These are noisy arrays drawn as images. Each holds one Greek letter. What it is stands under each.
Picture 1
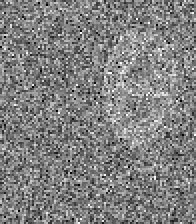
theta
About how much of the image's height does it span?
half
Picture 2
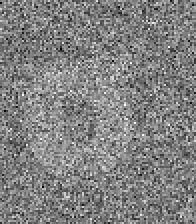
sigma
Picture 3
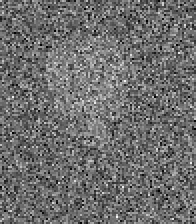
phi
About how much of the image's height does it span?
half
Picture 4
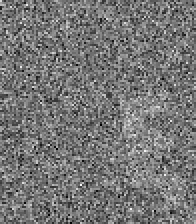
xi
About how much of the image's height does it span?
half
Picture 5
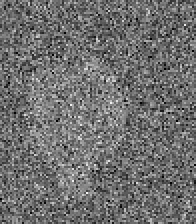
phi
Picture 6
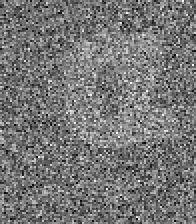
alpha
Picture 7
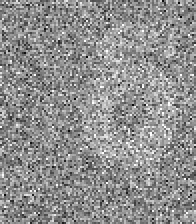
delta
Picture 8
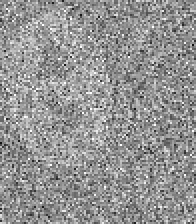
theta
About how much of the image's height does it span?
two thirds
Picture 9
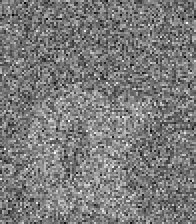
alpha
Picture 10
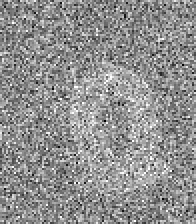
omega
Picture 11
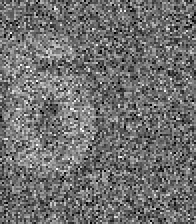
delta
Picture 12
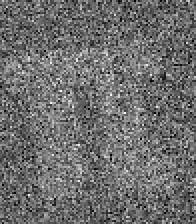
pi
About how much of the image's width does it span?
nearly all
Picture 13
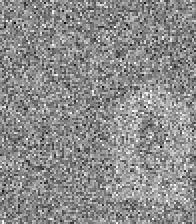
omega
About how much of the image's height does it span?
half
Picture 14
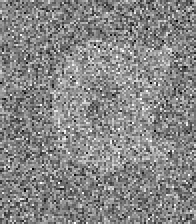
alpha
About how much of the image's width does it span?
two thirds
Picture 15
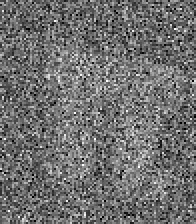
pi
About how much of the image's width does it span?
two thirds
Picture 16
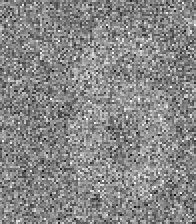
delta
